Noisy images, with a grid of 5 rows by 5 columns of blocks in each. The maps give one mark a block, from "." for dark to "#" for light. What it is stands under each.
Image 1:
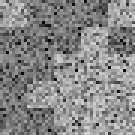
# . . . #
. . . # .
. . # # #
. # # # #
. . # # #
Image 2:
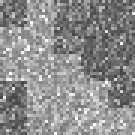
. # . . .
# # . . .
# # # . .
. # # # .
. # # # #
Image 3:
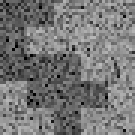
. . # # #
. # # # #
. . . # #
# . . . #
# # . # #
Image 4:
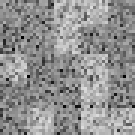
. . # # .
. . # . .
# . . # .
. . . # .
. # . # #
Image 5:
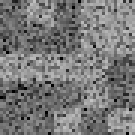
. # . # #
. . . # #
# # # # .
. . . # .
. . # . #
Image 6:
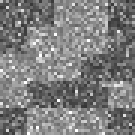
. . # # .
. # # # .
# # # . .
# . . . #
. # # # .
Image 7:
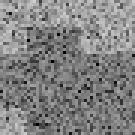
# # # # #
# . . # #
. . . . .
. . . . .
# . . . .
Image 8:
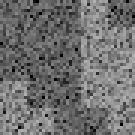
. . . # .
. . . # #
. . . # #
# . . # #
# # . . #
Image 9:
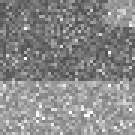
. . . . #
. . . . .
. . . . .
# # # # #
# # # # #
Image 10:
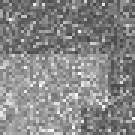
. . . . .
. . . . .
# # # # .
# # # # .
# # # . .
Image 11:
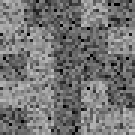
# . . # .
# # . . #
. # . . .
# # . # .
. # . # #
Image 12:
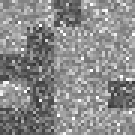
# # . # #
# . # # #
. . # # #
# . # # .
. . # # #
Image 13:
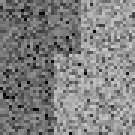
. . . # #
. . . # #
. . # # #
. . # # #
. . # # #
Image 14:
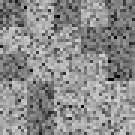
. # . # .
# # # . .
. # # # .
# . # # #
# . # # #
